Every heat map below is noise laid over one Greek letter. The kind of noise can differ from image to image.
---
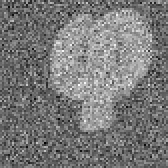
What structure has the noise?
low rank plus noise
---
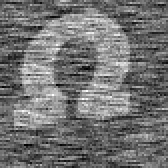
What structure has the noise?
streaked along the rows
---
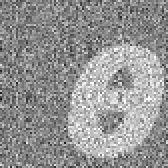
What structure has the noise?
low rank plus noise
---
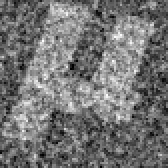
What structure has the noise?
blotchy
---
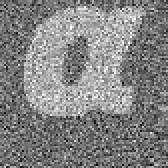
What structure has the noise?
low rank plus noise
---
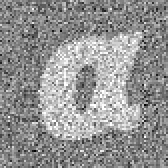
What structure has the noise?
low rank plus noise
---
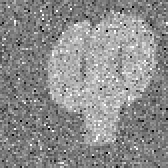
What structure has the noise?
heavy tails
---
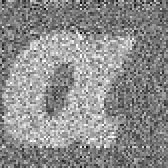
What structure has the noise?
low rank plus noise
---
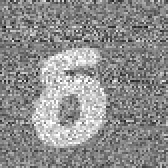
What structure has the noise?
rows of uneven size
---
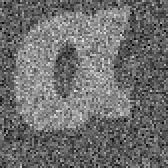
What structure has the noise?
independent entries
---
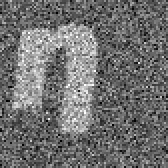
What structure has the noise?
independent entries
